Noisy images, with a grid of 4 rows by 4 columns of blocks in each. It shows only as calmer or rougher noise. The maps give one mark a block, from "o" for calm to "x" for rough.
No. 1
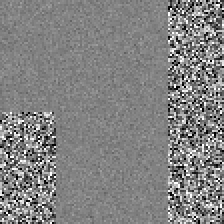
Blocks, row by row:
ooox
ooox
xoox
xoox
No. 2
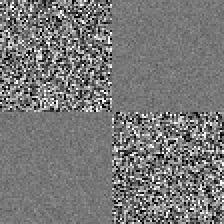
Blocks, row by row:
xxoo
xxoo
ooxx
ooxx
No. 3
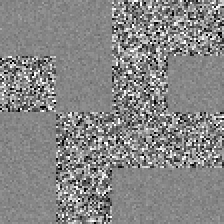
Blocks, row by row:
ooxx
xoxo
oxxx
oxoo
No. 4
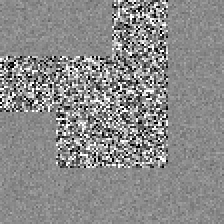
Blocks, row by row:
ooxo
xxxo
oxxo
oooo
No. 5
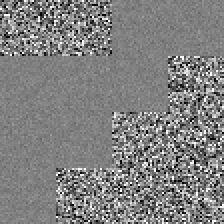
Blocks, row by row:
xxoo
ooox
ooxx
oxxx
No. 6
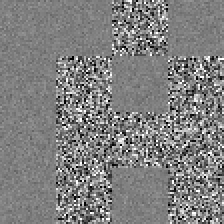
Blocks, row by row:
ooxo
oxox
oxxx
oxox
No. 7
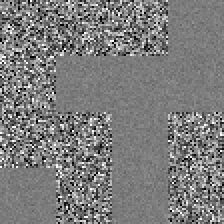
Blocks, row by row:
xxxo
xooo
xxox
oxox
